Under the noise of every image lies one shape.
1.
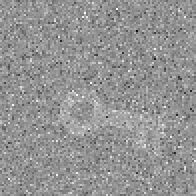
key
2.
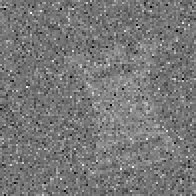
chess rook
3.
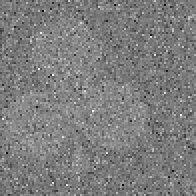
club
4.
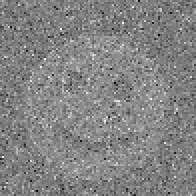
smiling face
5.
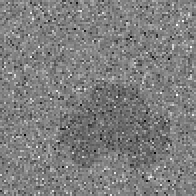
car
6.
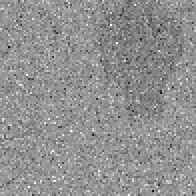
light bulb
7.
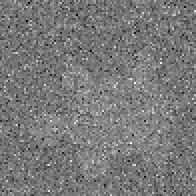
turtle
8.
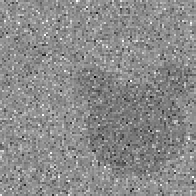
bear's head
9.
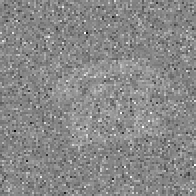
telephone
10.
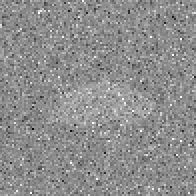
umbrella
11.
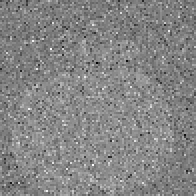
apple
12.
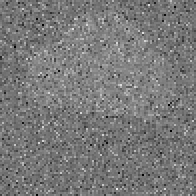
cloud
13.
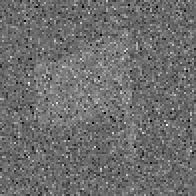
flag
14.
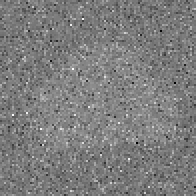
cloud
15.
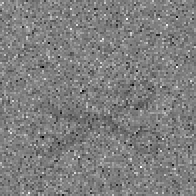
pair of scissors
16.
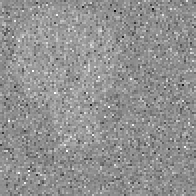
light bulb
